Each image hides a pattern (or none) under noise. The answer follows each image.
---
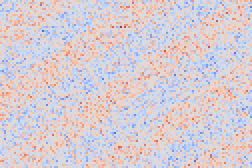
diagonal stripes
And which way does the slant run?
bottom left to top right
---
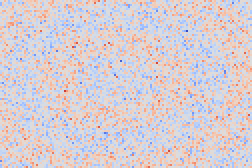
rings round one point
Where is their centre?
centre
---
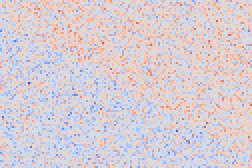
a sharp edge
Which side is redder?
top right
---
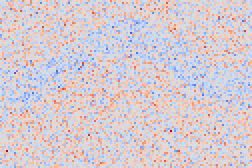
a wavy band
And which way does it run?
left to right
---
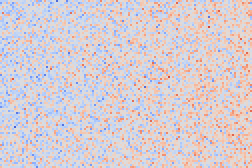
a smooth slope
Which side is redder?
right
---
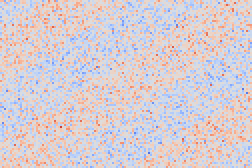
diagonal stripes
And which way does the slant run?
bottom left to top right
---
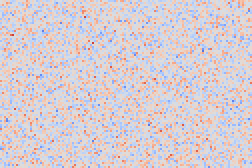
only noise
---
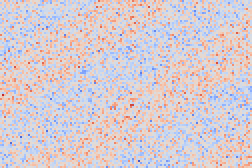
diagonal stripes
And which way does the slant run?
bottom left to top right
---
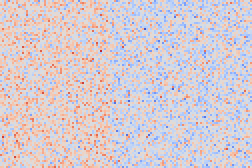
a sharp edge
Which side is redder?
left
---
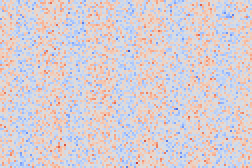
vertical stripes
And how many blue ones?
5
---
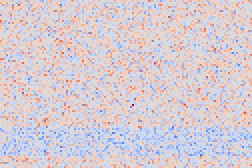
one horizontal stripe
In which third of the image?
bottom
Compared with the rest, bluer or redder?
bluer
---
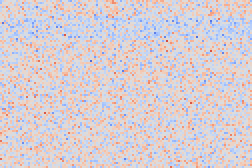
one horizontal stripe
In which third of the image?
top
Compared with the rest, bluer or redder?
bluer
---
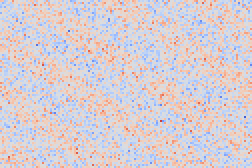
diagonal stripes
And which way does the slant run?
top left to bottom right
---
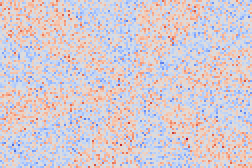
spokes from one point
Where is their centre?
centre
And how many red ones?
6
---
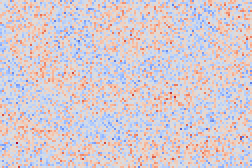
rings round one point
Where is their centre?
top middle
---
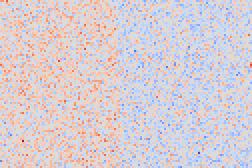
a sharp edge
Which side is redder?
left
